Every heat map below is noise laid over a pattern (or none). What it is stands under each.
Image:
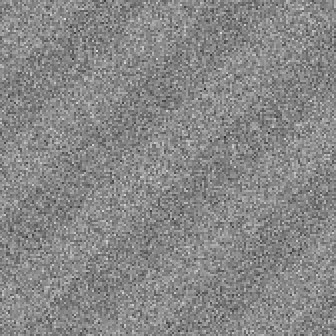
diagonal stripes
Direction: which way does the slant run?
bottom left to top right
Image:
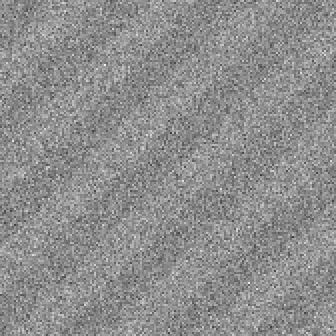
diagonal stripes
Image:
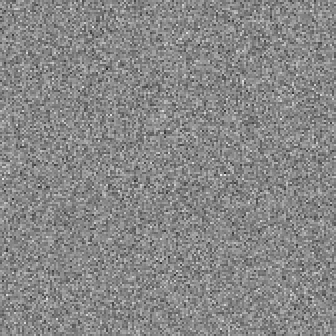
only noise
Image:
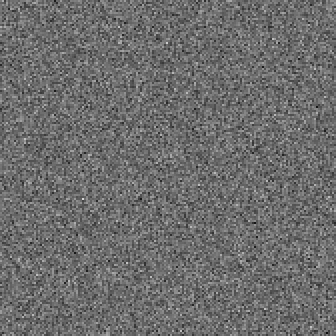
only noise
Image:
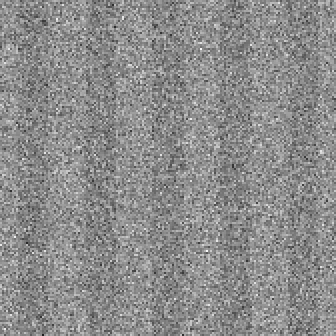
vertical stripes
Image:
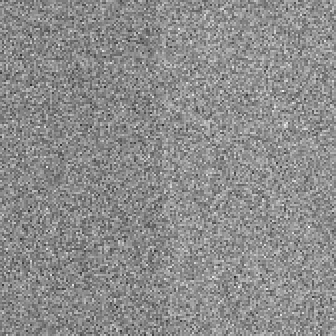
a sharp edge
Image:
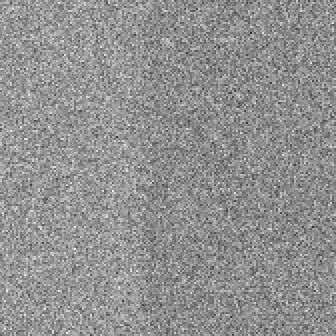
a sharp edge
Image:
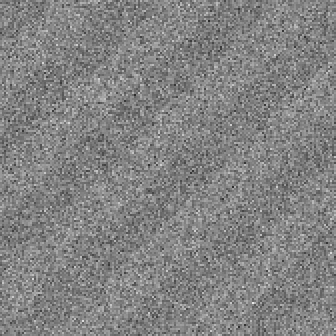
diagonal stripes
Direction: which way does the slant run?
bottom left to top right
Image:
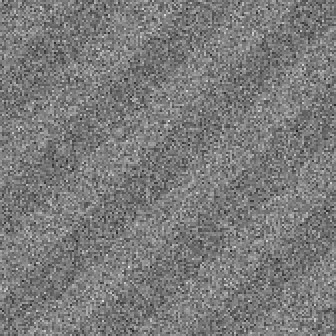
diagonal stripes
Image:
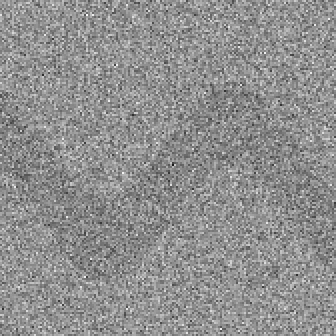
a wavy band
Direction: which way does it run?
left to right
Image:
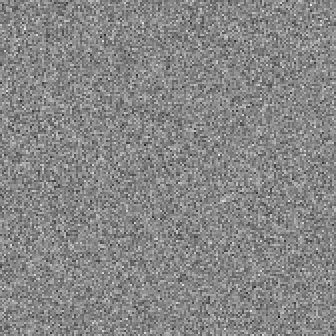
only noise
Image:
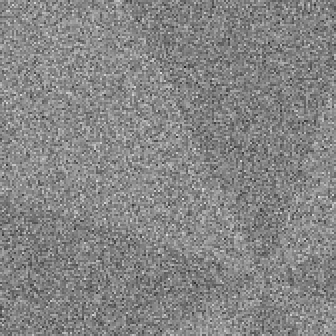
spokes from one point
